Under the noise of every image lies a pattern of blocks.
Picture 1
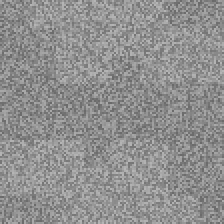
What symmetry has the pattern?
the same after a half turn
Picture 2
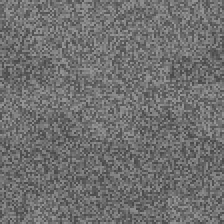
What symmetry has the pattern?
left and right mirror each other
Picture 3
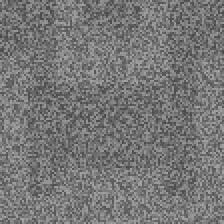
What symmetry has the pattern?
left and right mirror each other
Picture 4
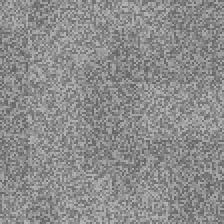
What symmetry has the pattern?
top and bottom mirror each other
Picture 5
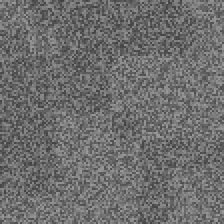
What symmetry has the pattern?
mirrored about the diagonal from the top left
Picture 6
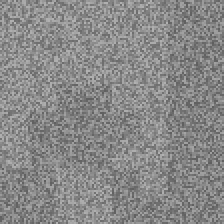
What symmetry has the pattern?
no symmetry
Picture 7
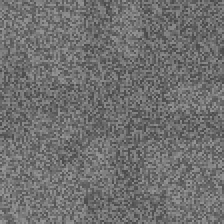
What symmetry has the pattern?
mirrored about the diagonal from the bottom left
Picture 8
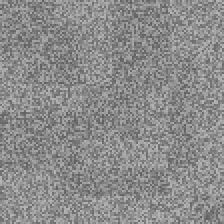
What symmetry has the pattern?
mirrored about the diagonal from the top left
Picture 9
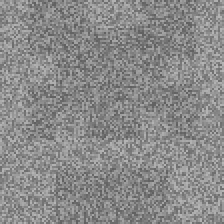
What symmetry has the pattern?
left and right mirror each other
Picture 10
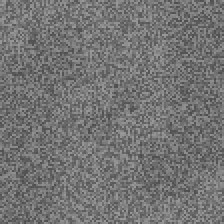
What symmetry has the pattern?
the same after a half turn
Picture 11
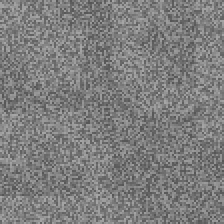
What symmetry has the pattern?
mirrored about the diagonal from the top left
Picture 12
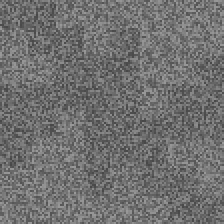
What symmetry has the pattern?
the same after a half turn
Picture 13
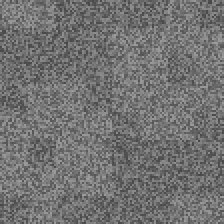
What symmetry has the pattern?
the same after a half turn
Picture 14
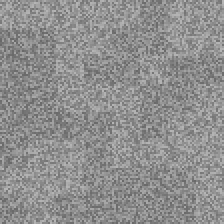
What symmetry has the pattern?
mirrored about the diagonal from the bottom left
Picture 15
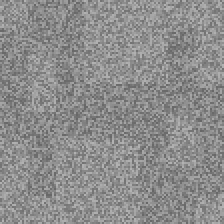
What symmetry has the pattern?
the same after a half turn
